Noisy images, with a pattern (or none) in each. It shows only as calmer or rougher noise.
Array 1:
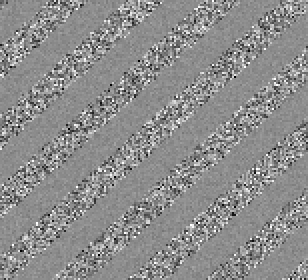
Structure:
diagonal stripes
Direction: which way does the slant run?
bottom left to top right
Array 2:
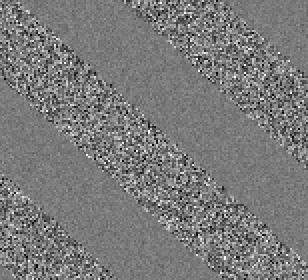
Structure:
diagonal stripes
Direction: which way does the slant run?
top left to bottom right
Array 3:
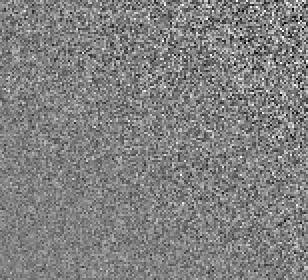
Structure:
a smooth slope
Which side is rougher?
top right
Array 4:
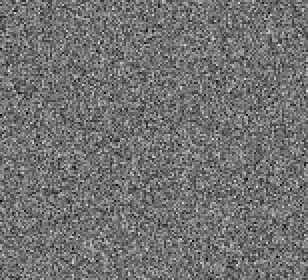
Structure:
only noise
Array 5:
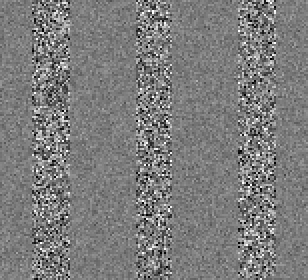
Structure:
vertical stripes
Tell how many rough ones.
3
